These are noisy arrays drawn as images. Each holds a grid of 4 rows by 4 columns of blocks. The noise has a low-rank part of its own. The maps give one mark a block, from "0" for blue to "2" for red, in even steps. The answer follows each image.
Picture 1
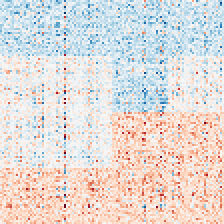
0000
1101
1122
2222
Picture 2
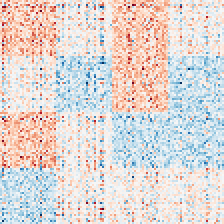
2121
1020
2100
0111
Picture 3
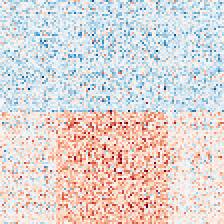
0000
0000
1221
1221
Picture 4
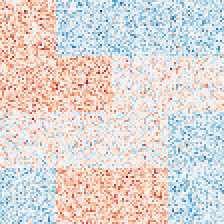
2000
2211
1110
0220
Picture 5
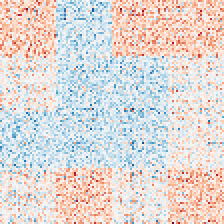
2022
1001
0001
1212
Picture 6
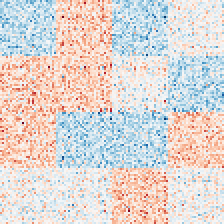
0201
2210
2002
1121
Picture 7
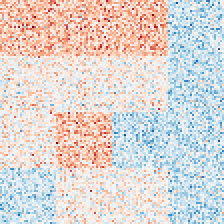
2220
1110
1200
0110
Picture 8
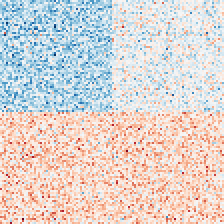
0011
0011
2222
2222
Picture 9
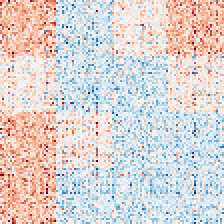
2012
1001
2100
2000
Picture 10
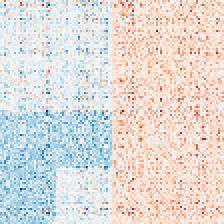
1122
1122
0022
0122
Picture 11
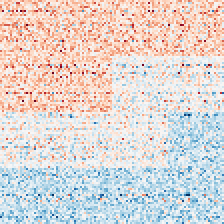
2222
2211
1110
0000
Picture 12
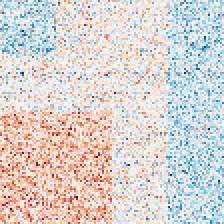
0110
1110
2210
2210
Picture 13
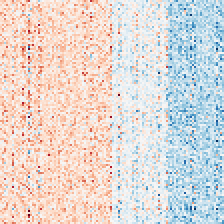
2210
2210
2210
2210
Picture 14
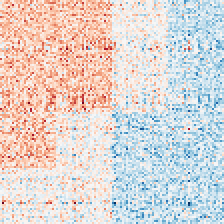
2210
2210
2100
1100
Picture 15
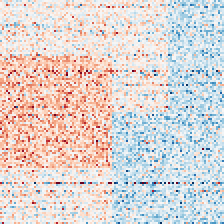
1110
2210
2200
1100
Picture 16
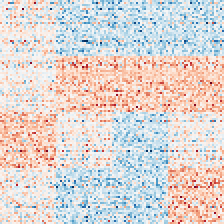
1000
1222
2101
1002
